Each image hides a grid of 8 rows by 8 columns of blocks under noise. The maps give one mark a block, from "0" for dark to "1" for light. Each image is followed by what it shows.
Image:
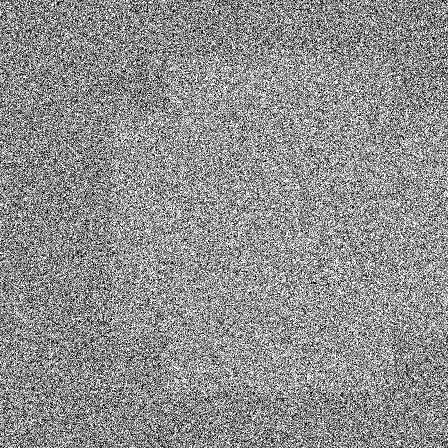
00000000
00011110
00111111
00111111
00111111
00111111
00011110
00000000
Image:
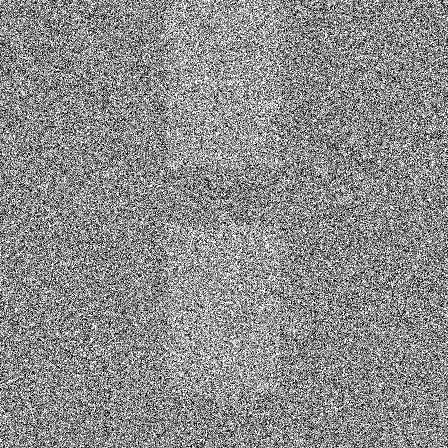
00011000
00011000
00011000
00000000
00011000
00011000
00011000
00000000
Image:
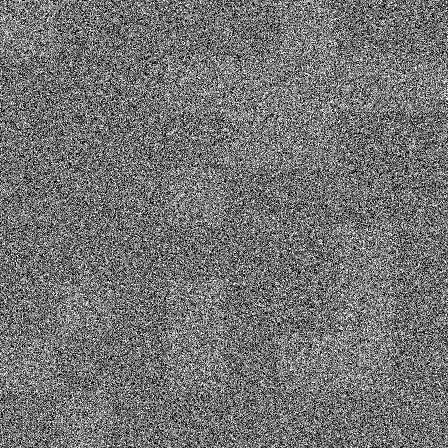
10000100
00011111
00001100
00010000
00000010
01010010
10010110
01000000
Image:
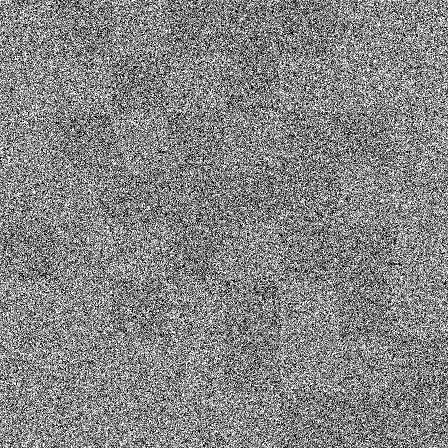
10100011
11010111
10101001
11000011
01101001
11010101
11110110
11111000
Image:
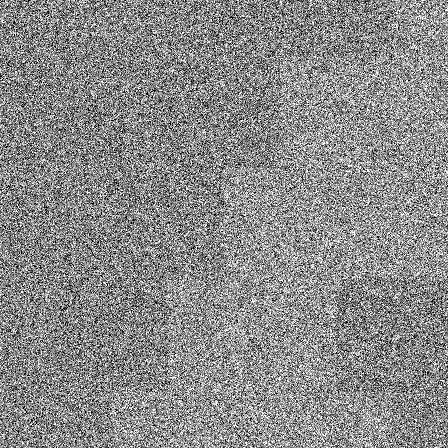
00000001
00000111
00000111
00001111
00001111
00011100
00011100
00111110
